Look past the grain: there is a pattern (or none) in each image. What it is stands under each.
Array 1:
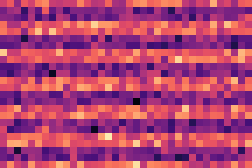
horizontal stripes
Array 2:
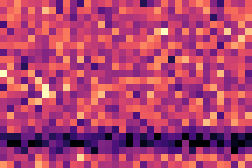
one horizontal stripe
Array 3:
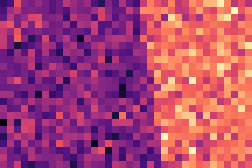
a sharp edge
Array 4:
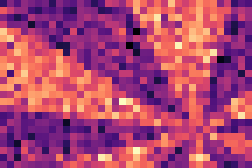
spokes from one point
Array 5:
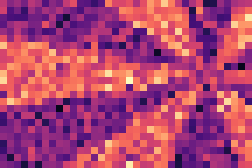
spokes from one point
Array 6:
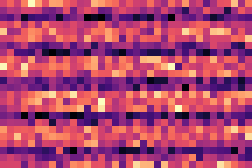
horizontal stripes
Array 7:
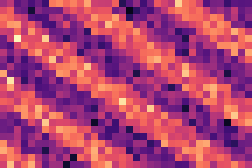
diagonal stripes
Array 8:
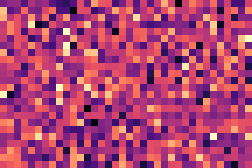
only noise
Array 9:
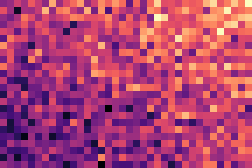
a smooth slope
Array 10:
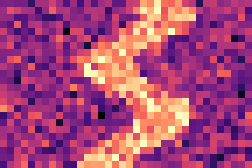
a wavy band
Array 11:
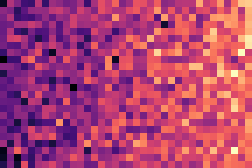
a smooth slope
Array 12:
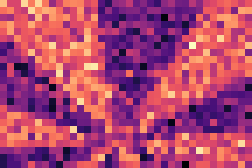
spokes from one point
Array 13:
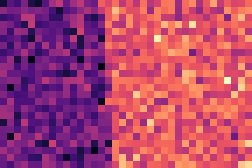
a sharp edge
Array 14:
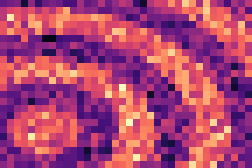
rings round one point
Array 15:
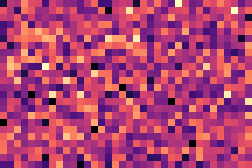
only noise
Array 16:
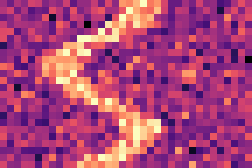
a wavy band
